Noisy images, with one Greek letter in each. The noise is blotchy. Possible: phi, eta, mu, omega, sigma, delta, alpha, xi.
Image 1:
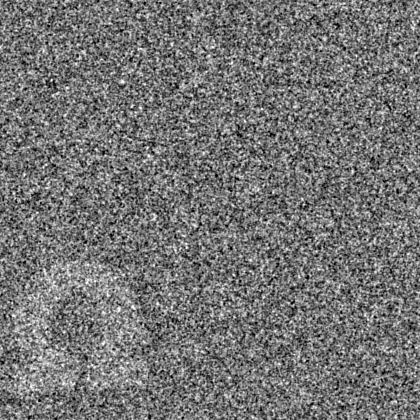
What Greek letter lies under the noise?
omega
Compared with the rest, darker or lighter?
lighter
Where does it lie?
bottom left
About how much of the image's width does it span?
a third
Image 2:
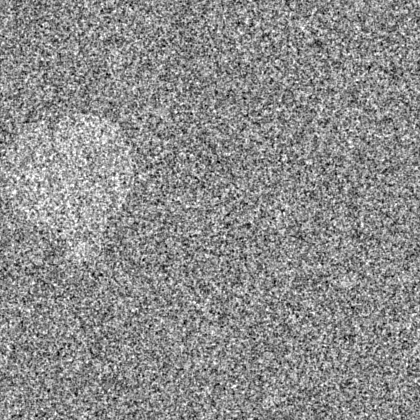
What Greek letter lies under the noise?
phi
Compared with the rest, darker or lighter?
lighter
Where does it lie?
middle left
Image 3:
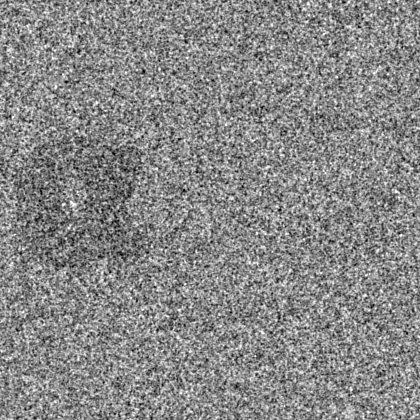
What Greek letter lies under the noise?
alpha
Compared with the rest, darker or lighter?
darker
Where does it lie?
middle left
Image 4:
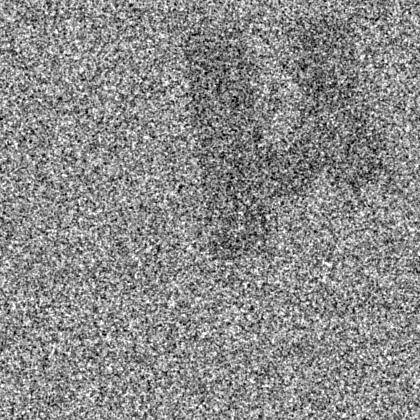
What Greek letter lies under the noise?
mu
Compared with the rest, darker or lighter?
darker
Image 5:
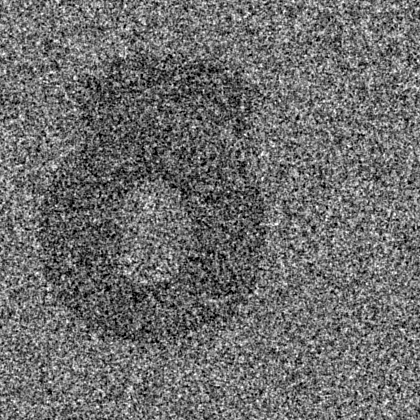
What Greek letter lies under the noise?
delta
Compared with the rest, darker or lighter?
darker
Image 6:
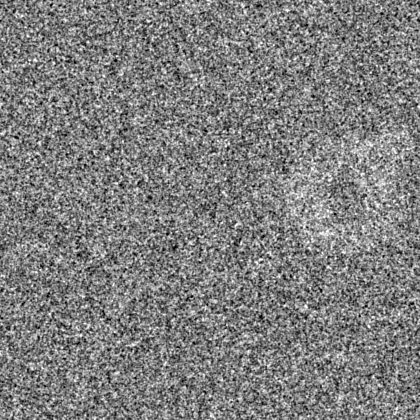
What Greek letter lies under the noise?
sigma
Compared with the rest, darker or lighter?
lighter
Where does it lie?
middle right
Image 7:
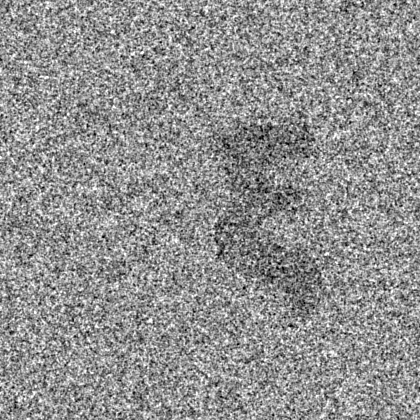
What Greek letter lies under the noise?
xi
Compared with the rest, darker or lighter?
darker
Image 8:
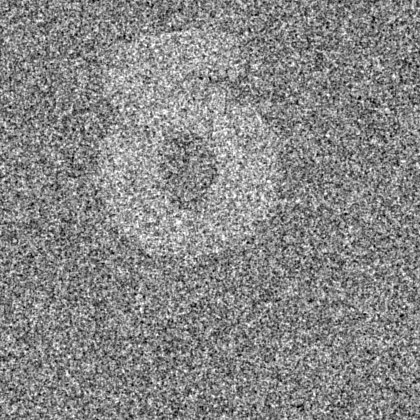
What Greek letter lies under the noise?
delta
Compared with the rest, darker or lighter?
lighter
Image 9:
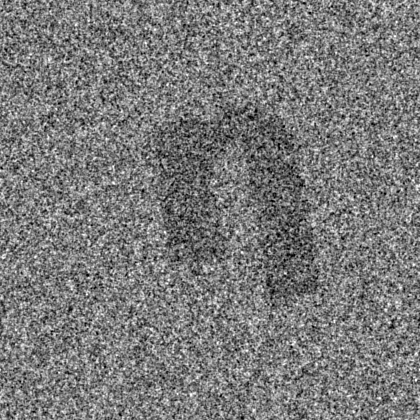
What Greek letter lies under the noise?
eta
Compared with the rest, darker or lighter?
darker
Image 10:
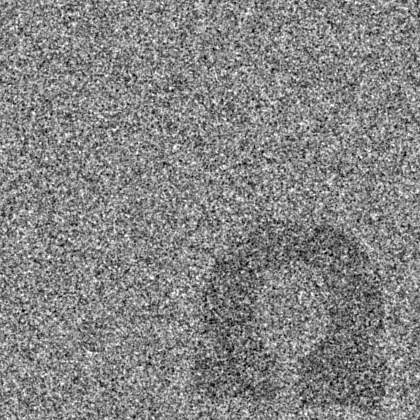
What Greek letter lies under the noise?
omega
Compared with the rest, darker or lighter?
darker
